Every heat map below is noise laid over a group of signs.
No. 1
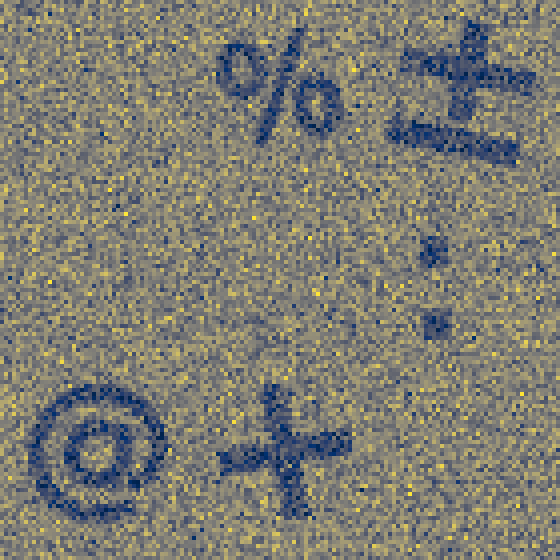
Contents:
top middle: percent sign; top right: plus-minus sign; middle right: colon; bottom left: at sign; bottom middle: plus sign
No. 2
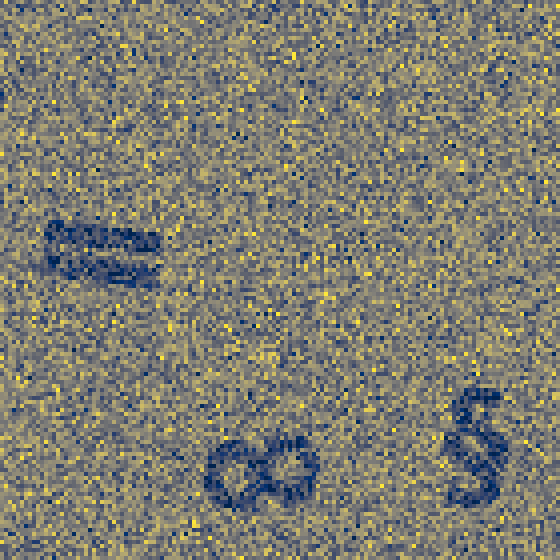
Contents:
middle left: equals sign; bottom middle: infinity sign; bottom right: section sign
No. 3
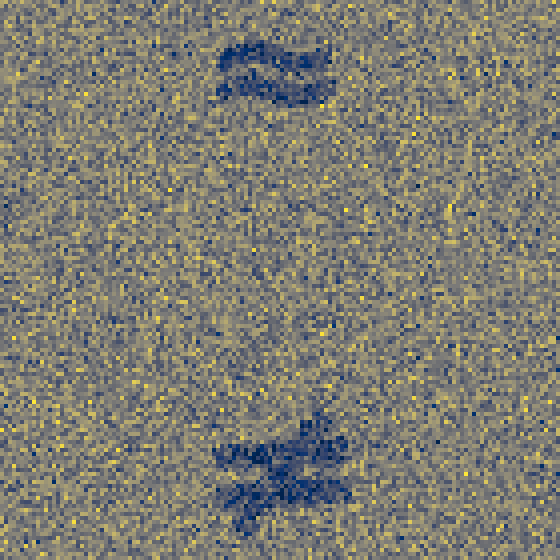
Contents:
top middle: approximately sign; bottom middle: not-equal sign
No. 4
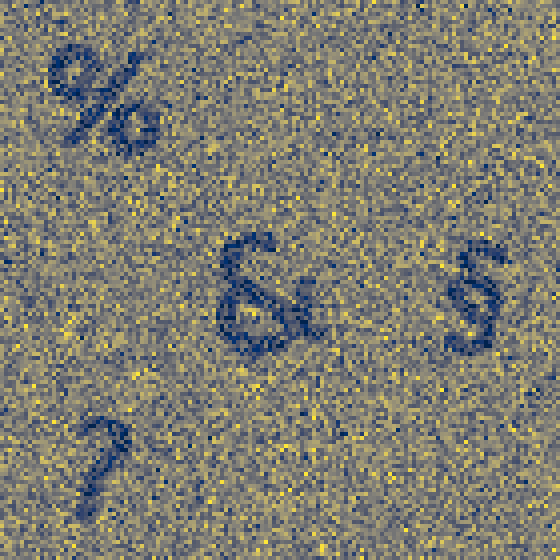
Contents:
top left: percent sign; centre: ampersand; middle right: section sign; bottom left: question mark
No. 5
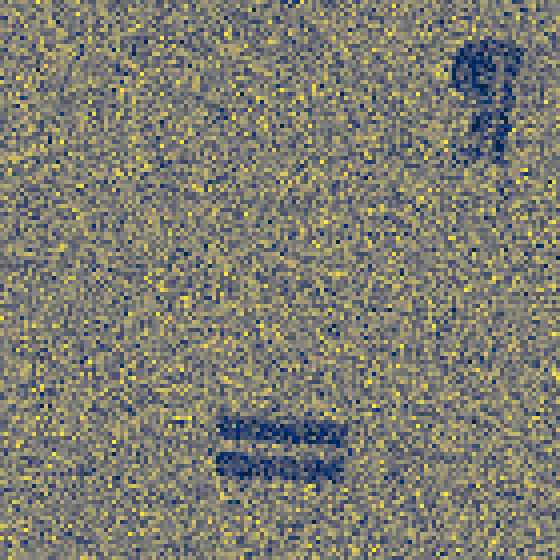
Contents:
top right: pilcrow; bottom middle: equals sign
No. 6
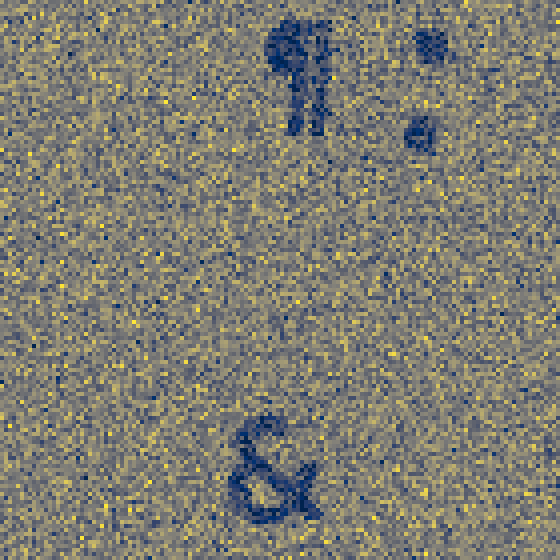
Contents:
top middle: pilcrow; top right: colon; bottom middle: ampersand
